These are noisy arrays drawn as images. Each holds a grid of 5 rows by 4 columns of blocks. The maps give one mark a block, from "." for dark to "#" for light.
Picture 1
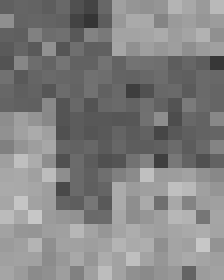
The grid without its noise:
. . # #
. . . .
# . . .
# . # #
# # # #
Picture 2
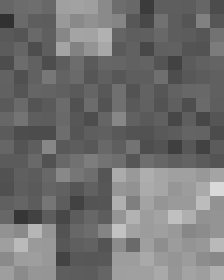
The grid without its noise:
. # . .
. . . .
. . . .
. . # #
# . # #
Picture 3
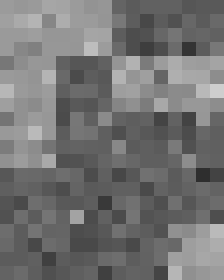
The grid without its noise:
# # . .
# . # #
# . . .
. . . .
. . . #
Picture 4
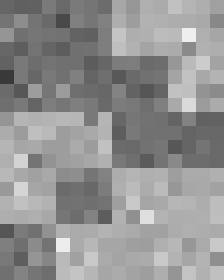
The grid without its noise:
. . # #
. . . #
# # . .
# . # #
. # # #
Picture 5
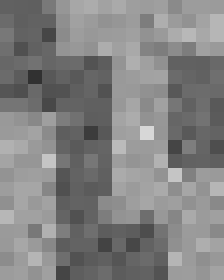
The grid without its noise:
. # # #
. . # .
# . # .
# . # #
# . . #
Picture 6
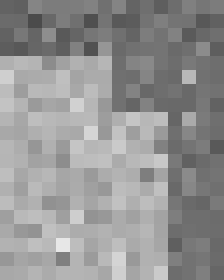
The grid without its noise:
. . . .
# # . .
# # # .
# # # .
# # # .
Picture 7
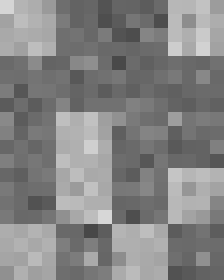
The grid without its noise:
# . . #
. . . .
. # . .
. # . #
# . # .
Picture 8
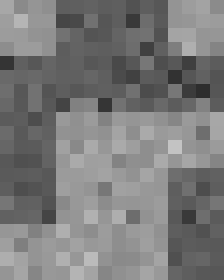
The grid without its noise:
# . . #
. . . .
. # # #
. # # .
# # # .
